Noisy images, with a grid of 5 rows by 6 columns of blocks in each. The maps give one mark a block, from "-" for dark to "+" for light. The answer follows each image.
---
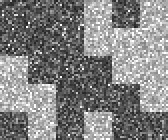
- - - + - +
- - - + + +
+ - - - + +
+ + - - - +
- + - + - -
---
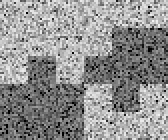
+ + + + + +
+ + + + - -
+ - + - - -
- - - + - +
- - - + + +
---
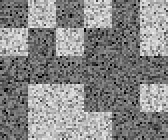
- + - + - +
+ - + - - +
- - - - - -
- + + - - +
- + + + - -
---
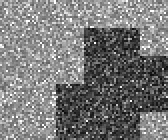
+ + + + + +
+ + + - - +
+ + + - - -
+ + - - - -
+ + - - - +
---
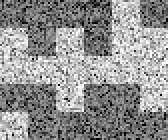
- - - - + -
+ - + - + +
+ + + + + +
- - + - - +
+ - - - - -
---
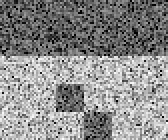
- - - - - -
- - - - - -
+ + + + + +
+ + - + + +
+ + + - + +
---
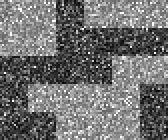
+ + - + + +
+ + - - - -
- - - - + +
- + + + + -
- - + + + -
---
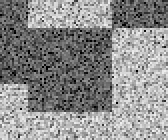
- + + + - -
- - - - + +
- - - - + +
+ - - - + +
+ + + + + +
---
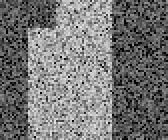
- - + + - -
- + + + - -
- + + + - -
- + + + - -
- + + + - -
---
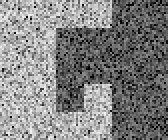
+ + + + - -
+ + - - - -
+ + - - - -
+ + - + - -
+ + + + - -
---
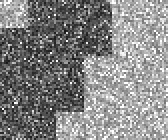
+ - - - + +
- - - - + +
- - - + + +
- - - + + +
- - + + + +
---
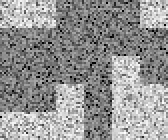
+ + - - - +
- - - - - -
- - - - + -
- - + - + +
+ + + - + +
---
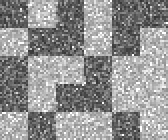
- + - + - -
+ - - + - +
- + + - + +
- + - - + +
+ - + + - +
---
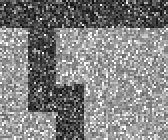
- - - - - -
+ - + + + +
+ - + + + +
+ - - + + +
+ + - + + +
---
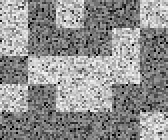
+ - + - - +
+ - - - + -
- + + + + -
+ - + + - -
- - - - - +
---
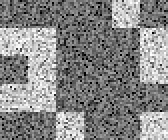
- - - - + -
+ + - - - +
- + - - - +
+ + - - - -
- - + - - +
